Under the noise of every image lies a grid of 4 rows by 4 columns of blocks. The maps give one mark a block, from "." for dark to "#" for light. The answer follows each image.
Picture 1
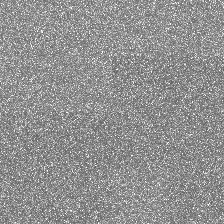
# # # #
# # . .
. . . .
. . # .
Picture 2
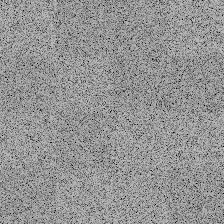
# . . #
. # . .
# . # #
. # # .
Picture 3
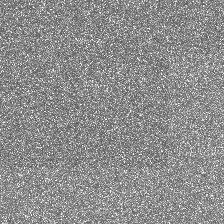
. . . .
. . . #
. . . #
# # # #
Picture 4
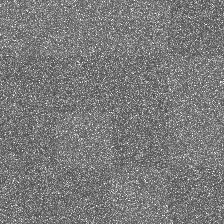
# # # .
. . . #
. # . #
. . # .
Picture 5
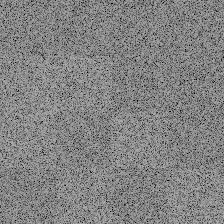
. . . .
# # . .
# . # .
. # . #
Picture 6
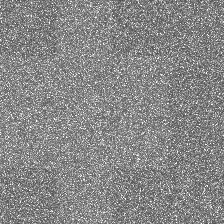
. # . .
# # # .
# # # .
. # . .
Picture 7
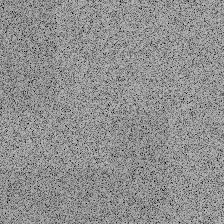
. # # #
. # # #
# # . #
. . . #
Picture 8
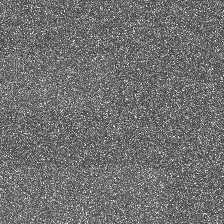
. . . .
# # . .
. . . .
# # # .
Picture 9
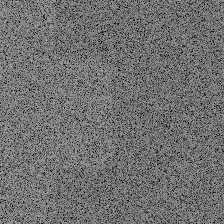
# . . .
# # . .
# # . .
# . . .
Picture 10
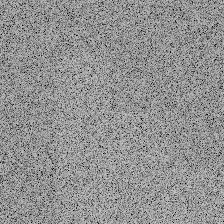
. . . .
. # . .
. # # .
. # # #
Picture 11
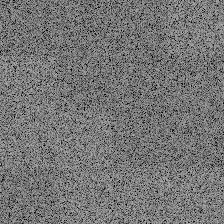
. . . #
# . . .
# # . .
. # # #
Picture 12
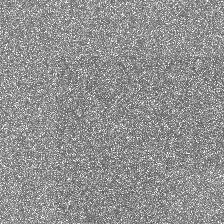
# # # #
# . . .
# . . .
# . . #
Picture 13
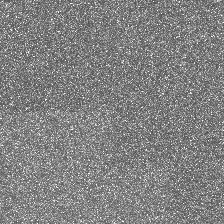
. . . .
. . . .
# # . .
# # # .
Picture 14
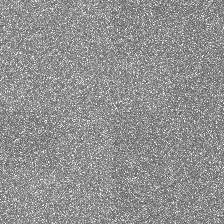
# # . .
# # # .
. # . .
# # . .
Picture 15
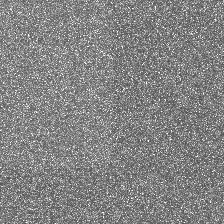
# # . .
# # . .
# # . .
. . . .
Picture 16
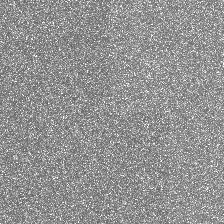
. . # #
. . # #
. . . #
. . . #
